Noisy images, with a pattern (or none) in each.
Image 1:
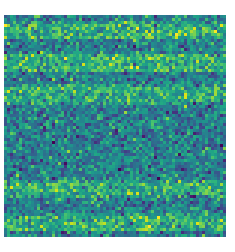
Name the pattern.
bands of rows
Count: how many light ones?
5
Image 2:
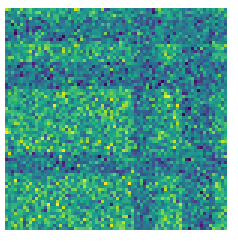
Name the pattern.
bands of rows crossing bands of columns
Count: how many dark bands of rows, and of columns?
3 and 2
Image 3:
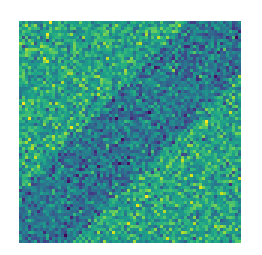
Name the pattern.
a diagonal band
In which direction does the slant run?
bottom left to top right
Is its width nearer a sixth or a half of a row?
a half
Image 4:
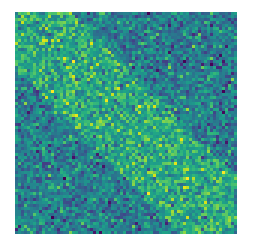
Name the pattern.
a diagonal band
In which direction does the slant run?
top left to bottom right
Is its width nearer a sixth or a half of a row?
a half
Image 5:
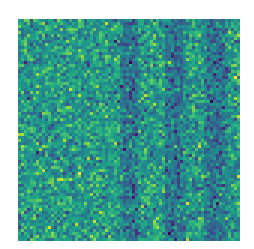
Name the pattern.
bands of columns
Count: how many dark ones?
3
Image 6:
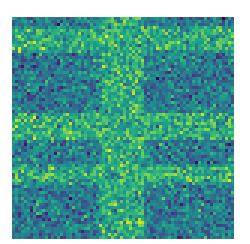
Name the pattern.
bands of rows crossing bands of columns
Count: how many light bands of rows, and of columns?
3 and 1
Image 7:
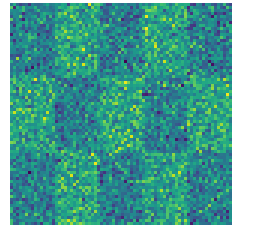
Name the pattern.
a checkerboard
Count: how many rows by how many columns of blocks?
3 by 5
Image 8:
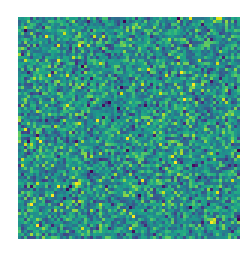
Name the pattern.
only noise
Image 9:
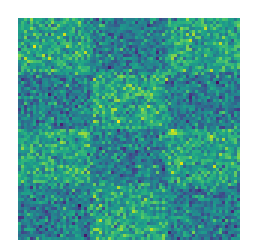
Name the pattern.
a checkerboard
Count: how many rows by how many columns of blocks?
4 by 3
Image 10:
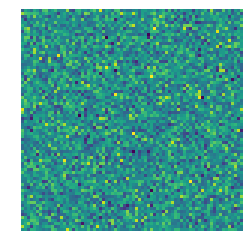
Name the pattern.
only noise
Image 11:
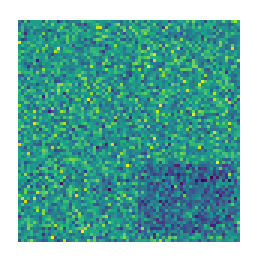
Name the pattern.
one block
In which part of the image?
bottom right
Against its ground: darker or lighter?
darker
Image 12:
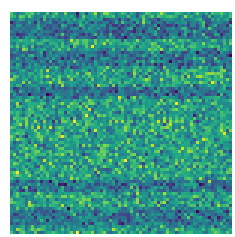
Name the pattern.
bands of rows
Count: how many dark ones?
5
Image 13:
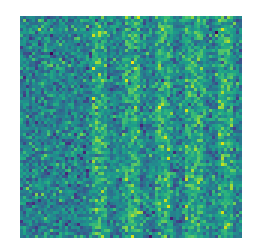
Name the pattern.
bands of columns
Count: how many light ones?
5
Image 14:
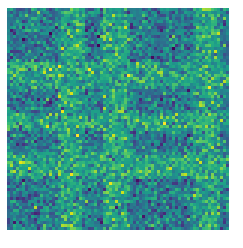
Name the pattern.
bands of rows crossing bands of columns
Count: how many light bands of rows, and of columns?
3 and 3
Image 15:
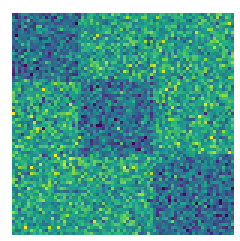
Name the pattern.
blocks along the diagonal
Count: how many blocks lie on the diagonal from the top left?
3
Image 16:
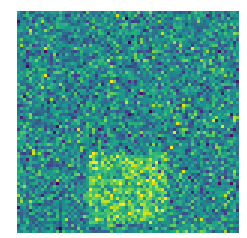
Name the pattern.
one block
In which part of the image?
bottom middle
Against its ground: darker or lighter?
lighter
